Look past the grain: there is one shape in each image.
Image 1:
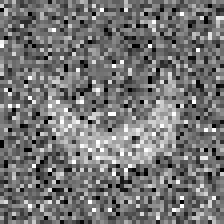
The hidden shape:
crescent
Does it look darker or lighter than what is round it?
lighter
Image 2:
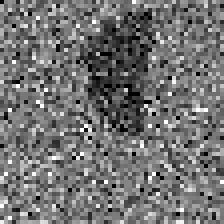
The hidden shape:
half disc
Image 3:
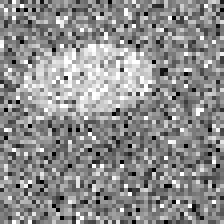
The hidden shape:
ellipse
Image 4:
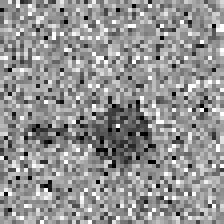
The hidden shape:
lollipop
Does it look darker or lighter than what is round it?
darker
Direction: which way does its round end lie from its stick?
right
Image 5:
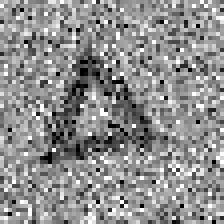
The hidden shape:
triangle frame
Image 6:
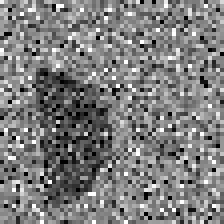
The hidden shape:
half disc
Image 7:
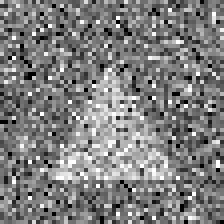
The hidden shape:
triangle
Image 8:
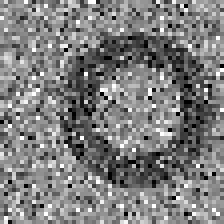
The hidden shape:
ring
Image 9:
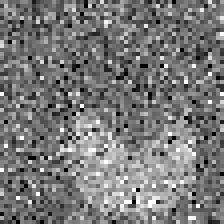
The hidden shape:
disc with a wedge cut out
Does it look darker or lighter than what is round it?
lighter
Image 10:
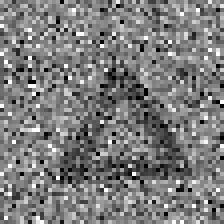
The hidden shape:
triangle frame
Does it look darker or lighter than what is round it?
darker
